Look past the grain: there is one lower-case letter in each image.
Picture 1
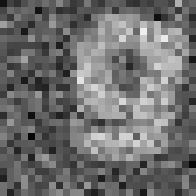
g
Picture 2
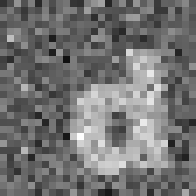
d
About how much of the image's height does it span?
two thirds
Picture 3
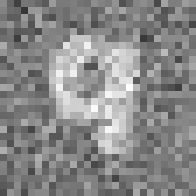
q
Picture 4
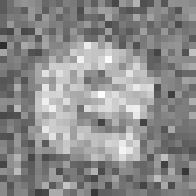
e
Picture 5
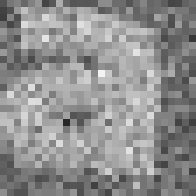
a
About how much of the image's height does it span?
nearly all
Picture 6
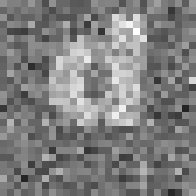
d
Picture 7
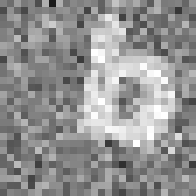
b
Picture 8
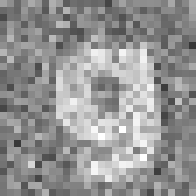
g
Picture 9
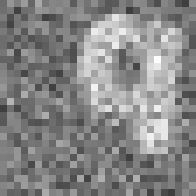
q
